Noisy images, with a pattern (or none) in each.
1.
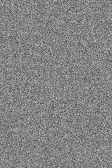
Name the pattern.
only noise
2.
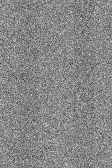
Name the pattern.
vertical stripes
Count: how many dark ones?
2
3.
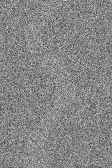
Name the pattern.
a wavy band
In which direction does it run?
top to bottom
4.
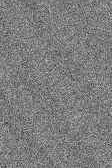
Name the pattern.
diagonal stripes
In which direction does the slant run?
top left to bottom right
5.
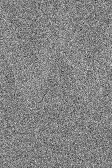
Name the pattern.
a wavy band
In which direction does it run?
left to right
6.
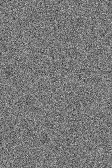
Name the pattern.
only noise
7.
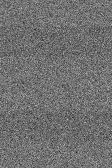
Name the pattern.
horizontal stripes
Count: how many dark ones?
2
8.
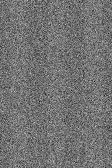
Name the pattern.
vertical stripes
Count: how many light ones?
3
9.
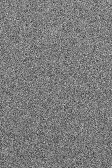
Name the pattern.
a smooth slope
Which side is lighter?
top
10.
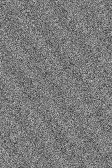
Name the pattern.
diagonal stripes
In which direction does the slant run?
top left to bottom right
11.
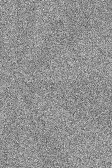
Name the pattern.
spokes from one point
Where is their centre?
middle left
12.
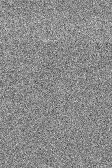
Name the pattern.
one horizontal stripe
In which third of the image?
top
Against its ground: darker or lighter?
lighter
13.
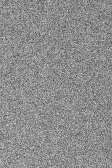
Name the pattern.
a smooth slope
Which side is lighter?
bottom left
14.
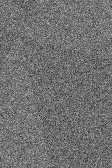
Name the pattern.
spokes from one point
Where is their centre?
top left
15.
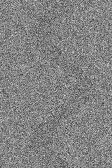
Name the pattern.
a wavy band
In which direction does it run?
top to bottom
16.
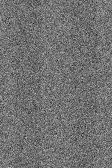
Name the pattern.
vertical stripes
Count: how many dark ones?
2
